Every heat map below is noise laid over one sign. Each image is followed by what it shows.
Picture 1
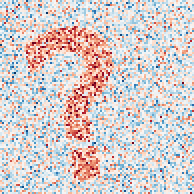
question mark
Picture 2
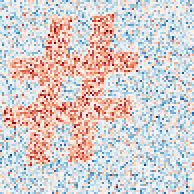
hash sign
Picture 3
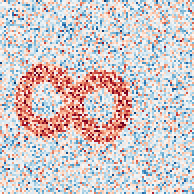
infinity sign
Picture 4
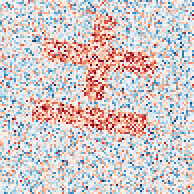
plus-minus sign
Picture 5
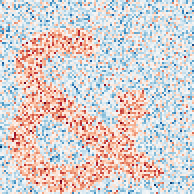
ampersand
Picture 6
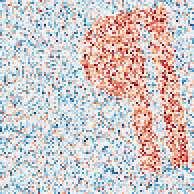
pilcrow
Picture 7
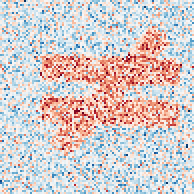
not-equal sign
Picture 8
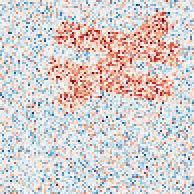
not-equal sign
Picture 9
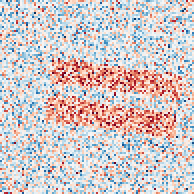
equals sign
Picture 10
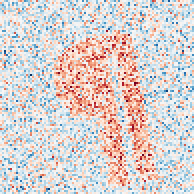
pilcrow
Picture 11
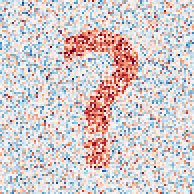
question mark
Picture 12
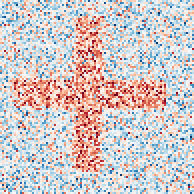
plus sign
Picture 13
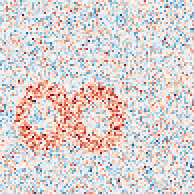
infinity sign
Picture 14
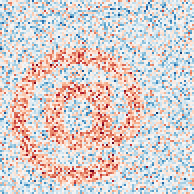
at sign
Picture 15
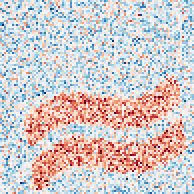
approximately sign
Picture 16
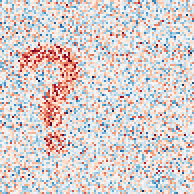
question mark
